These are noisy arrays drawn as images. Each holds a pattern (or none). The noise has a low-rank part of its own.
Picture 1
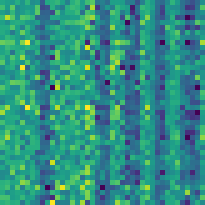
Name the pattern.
bands of columns
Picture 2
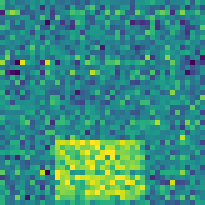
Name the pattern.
one block
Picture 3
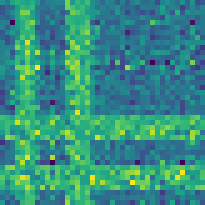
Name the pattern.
bands of rows crossing bands of columns
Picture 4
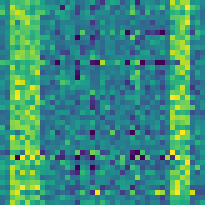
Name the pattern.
bands of columns
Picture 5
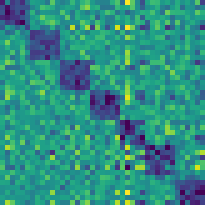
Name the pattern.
blocks along the diagonal
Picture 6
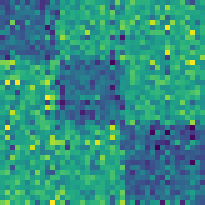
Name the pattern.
blocks along the diagonal
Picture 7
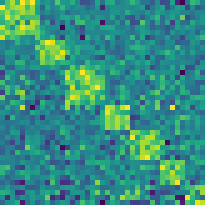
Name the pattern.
blocks along the diagonal
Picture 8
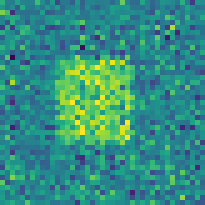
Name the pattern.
one block
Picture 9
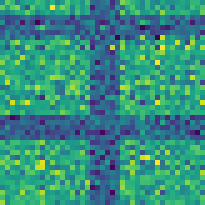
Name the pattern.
bands of rows crossing bands of columns
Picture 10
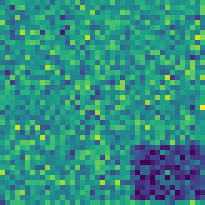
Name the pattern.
one block
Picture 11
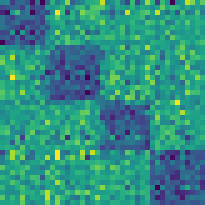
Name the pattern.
blocks along the diagonal
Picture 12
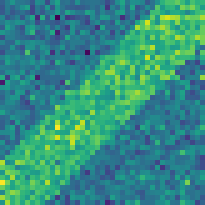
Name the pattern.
a diagonal band
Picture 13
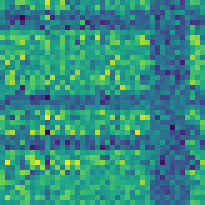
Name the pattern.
bands of rows crossing bands of columns
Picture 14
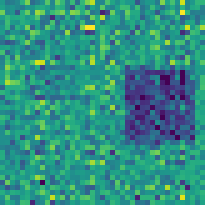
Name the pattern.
one block
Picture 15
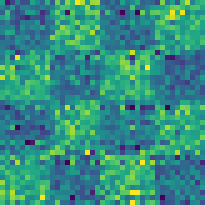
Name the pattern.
a checkerboard
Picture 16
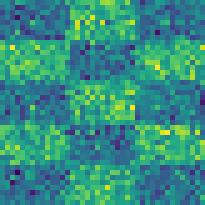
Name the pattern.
a checkerboard
